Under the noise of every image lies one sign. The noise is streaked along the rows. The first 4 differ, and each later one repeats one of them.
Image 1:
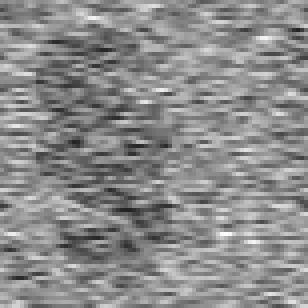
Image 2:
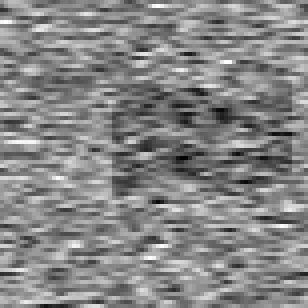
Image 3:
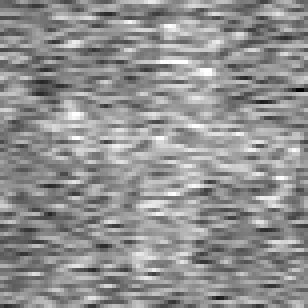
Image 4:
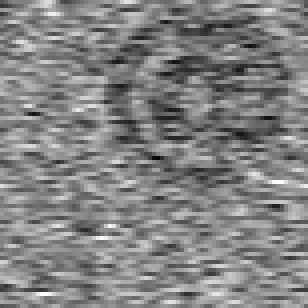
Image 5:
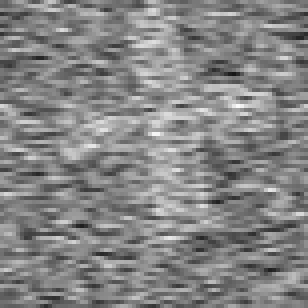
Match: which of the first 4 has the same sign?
3
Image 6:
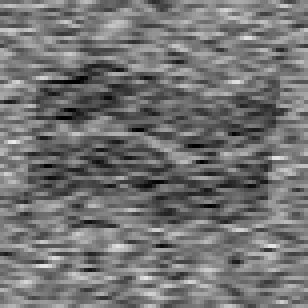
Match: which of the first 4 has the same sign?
2
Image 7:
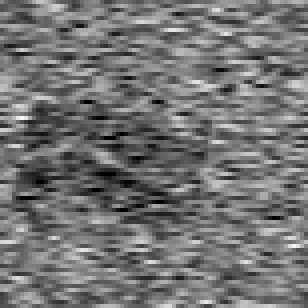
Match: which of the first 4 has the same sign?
2
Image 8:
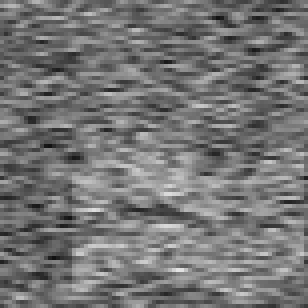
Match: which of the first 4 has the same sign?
2
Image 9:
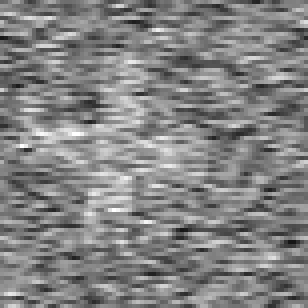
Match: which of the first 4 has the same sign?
3
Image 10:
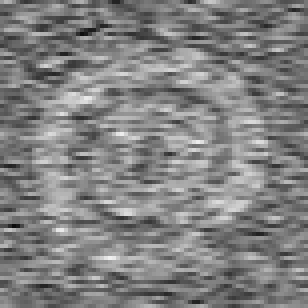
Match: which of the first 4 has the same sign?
4
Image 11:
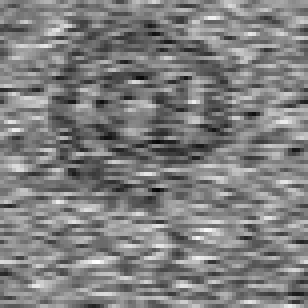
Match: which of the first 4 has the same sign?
4
